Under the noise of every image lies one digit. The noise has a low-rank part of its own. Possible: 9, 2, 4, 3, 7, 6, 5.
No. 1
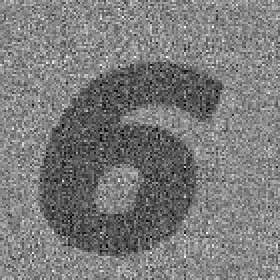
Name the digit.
6
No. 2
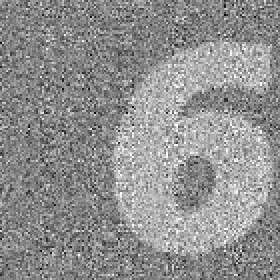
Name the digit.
6
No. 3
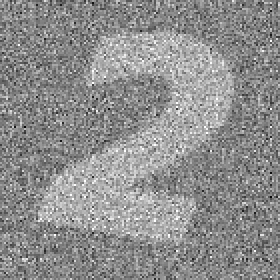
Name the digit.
2
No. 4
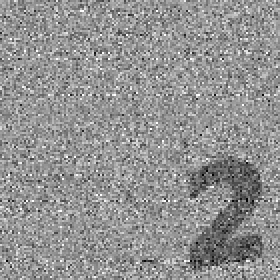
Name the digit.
2
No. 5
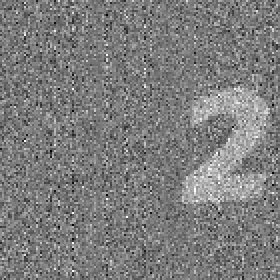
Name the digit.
2
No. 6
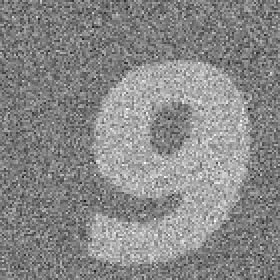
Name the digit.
9
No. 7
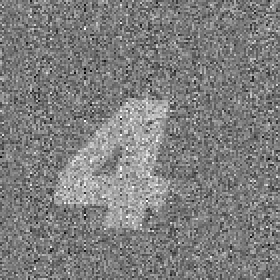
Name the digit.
4
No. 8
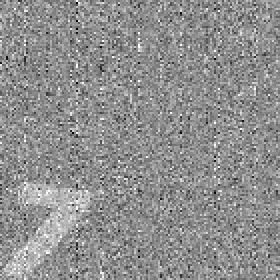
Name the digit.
7
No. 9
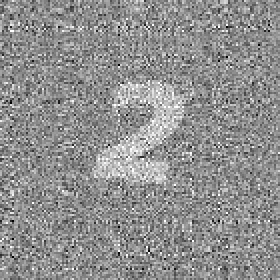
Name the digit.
2
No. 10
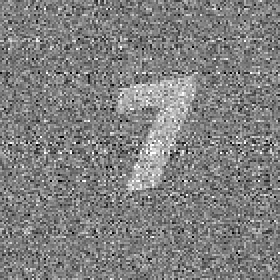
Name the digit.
7
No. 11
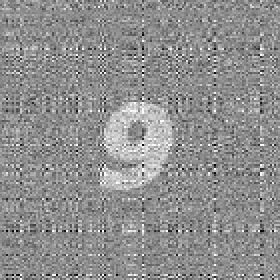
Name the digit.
9
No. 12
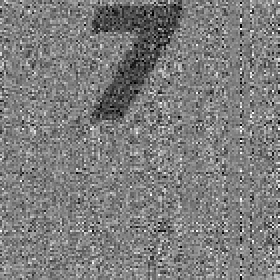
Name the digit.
7
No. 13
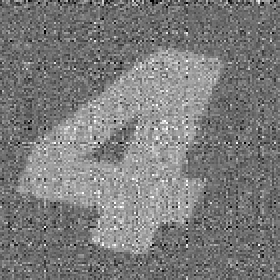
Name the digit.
4
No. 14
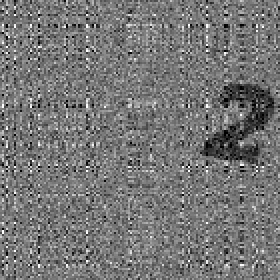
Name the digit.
2
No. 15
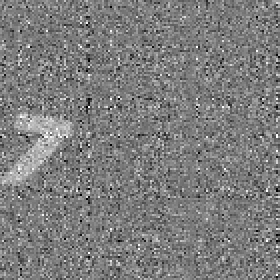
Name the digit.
7
